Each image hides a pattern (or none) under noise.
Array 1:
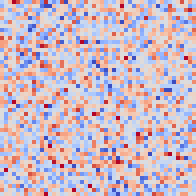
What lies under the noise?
only noise
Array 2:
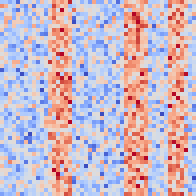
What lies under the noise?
bands of columns
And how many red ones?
3
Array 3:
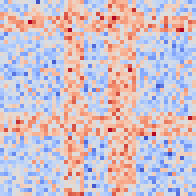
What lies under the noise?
bands of rows crossing bands of columns
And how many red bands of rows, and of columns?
2 and 2
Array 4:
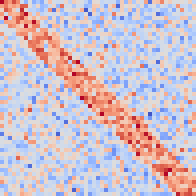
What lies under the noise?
a diagonal band
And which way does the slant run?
top left to bottom right
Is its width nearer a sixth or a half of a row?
a sixth
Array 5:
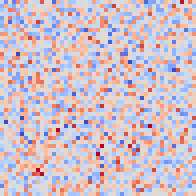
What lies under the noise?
only noise
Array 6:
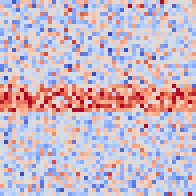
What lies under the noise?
one band of rows
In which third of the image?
middle
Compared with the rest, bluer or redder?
redder
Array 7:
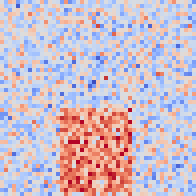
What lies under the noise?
one block
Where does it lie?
bottom middle
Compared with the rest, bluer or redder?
redder
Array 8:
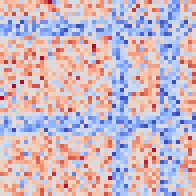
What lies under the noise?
bands of rows crossing bands of columns
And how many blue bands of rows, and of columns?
2 and 2
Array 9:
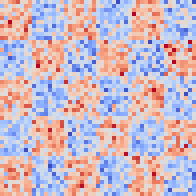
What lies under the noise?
a checkerboard
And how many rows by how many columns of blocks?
5 by 6
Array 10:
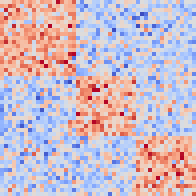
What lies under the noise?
blocks along the diagonal
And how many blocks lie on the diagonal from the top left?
3
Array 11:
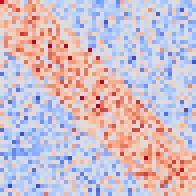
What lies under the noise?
a diagonal band
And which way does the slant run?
top left to bottom right
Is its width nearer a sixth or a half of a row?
a half
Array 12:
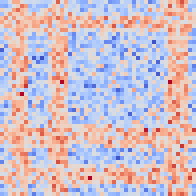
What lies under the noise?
bands of rows crossing bands of columns
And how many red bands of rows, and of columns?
3 and 3
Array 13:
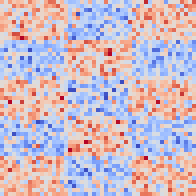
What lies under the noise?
a checkerboard
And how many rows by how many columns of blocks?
5 by 3
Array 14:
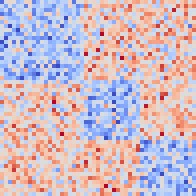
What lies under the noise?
blocks along the diagonal
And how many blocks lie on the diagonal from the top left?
3
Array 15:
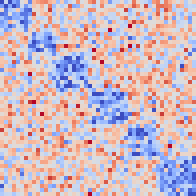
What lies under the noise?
blocks along the diagonal
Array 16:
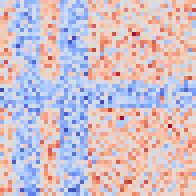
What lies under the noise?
bands of rows crossing bands of columns
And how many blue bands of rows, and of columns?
1 and 2
